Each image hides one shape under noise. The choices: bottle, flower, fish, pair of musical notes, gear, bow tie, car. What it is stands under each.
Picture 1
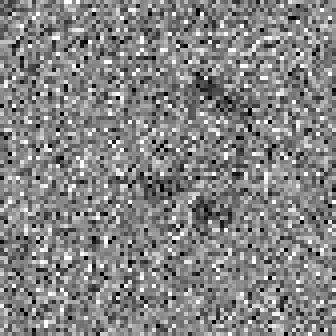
pair of musical notes
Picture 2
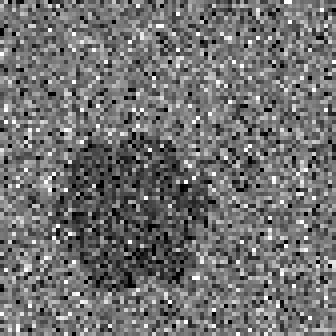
flower
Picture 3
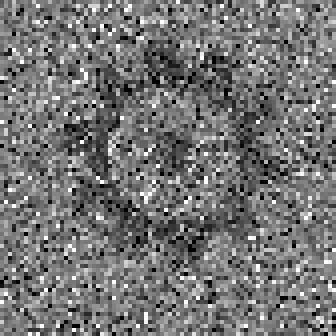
gear
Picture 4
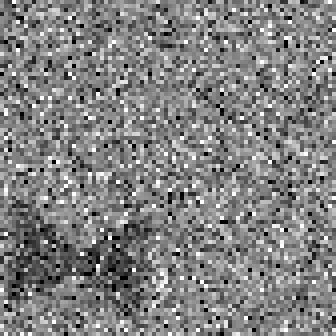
bow tie
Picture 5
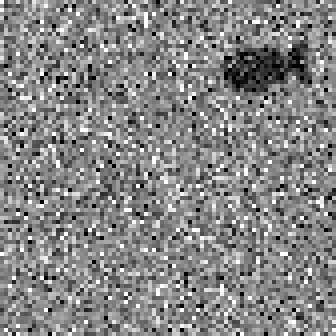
fish
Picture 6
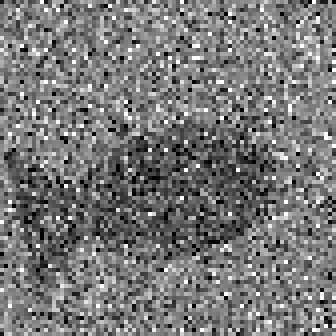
fish
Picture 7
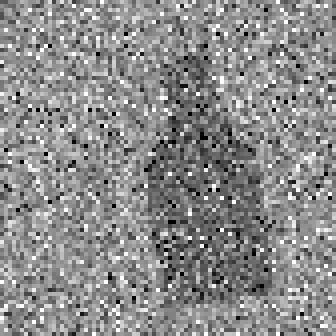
bottle
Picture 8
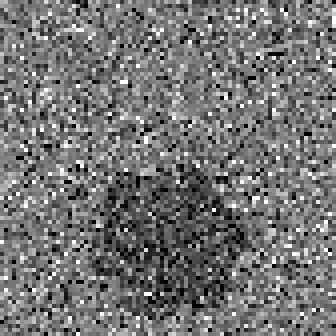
flower
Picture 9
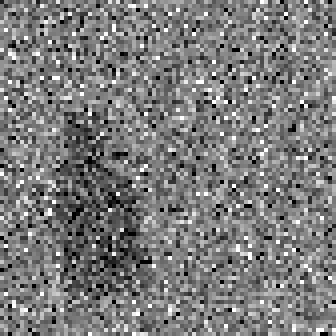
bottle
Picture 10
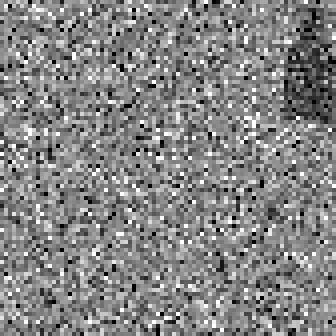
bottle
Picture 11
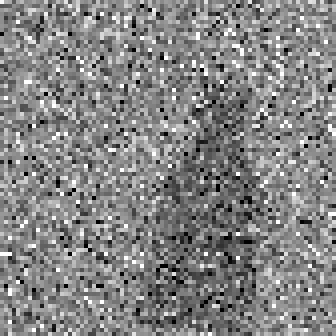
bottle
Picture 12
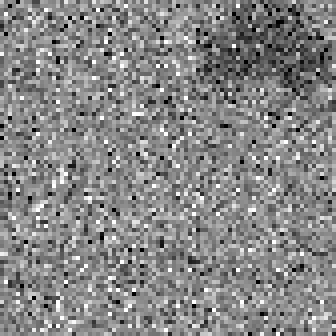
car
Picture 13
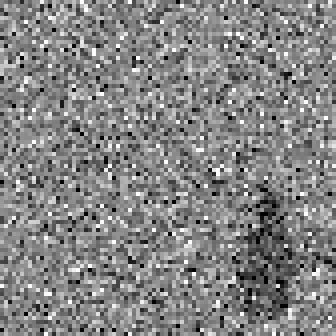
bottle
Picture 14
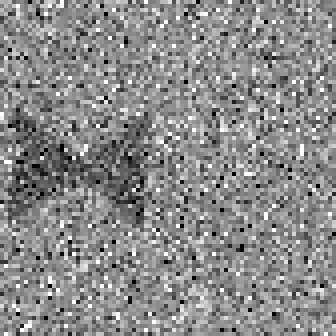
bow tie
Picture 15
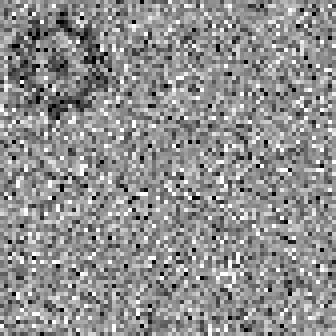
gear
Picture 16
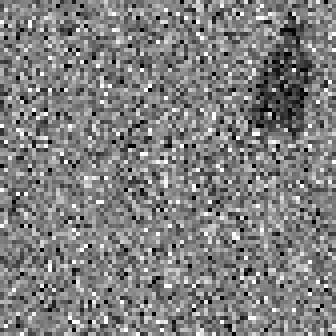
bottle
